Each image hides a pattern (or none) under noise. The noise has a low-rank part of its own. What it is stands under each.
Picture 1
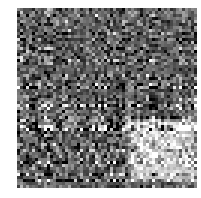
one block
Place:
bottom right
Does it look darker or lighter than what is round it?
lighter
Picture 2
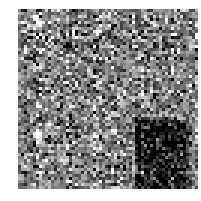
one block
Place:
bottom right
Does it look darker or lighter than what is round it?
darker
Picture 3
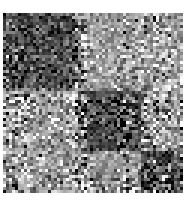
blocks along the diagonal
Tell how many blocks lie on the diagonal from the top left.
3
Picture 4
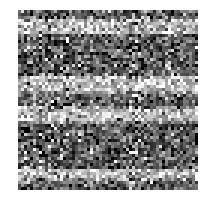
bands of rows
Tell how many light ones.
4
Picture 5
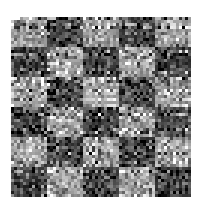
a checkerboard
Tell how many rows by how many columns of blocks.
6 by 5
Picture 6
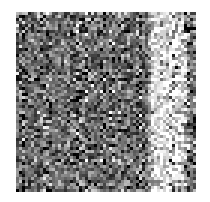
one band of columns
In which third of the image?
right
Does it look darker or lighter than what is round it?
lighter
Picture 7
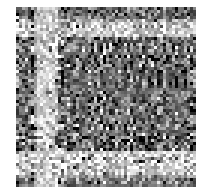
bands of rows crossing bands of columns
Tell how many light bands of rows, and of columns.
2 and 1
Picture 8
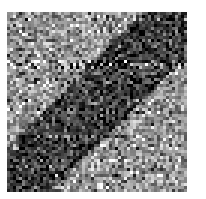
a diagonal band
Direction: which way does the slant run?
bottom left to top right
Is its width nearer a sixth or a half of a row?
a half
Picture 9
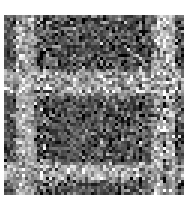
bands of rows crossing bands of columns
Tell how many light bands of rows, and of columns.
2 and 2
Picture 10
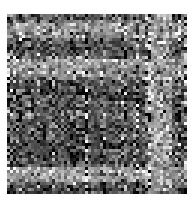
bands of rows crossing bands of columns
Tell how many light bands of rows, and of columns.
3 and 1
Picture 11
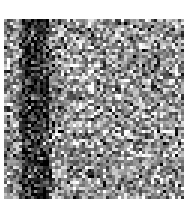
one band of columns
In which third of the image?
left
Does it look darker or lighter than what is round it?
darker
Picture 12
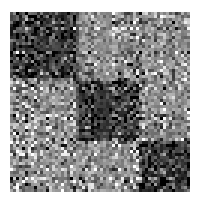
blocks along the diagonal
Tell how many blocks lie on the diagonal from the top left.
3
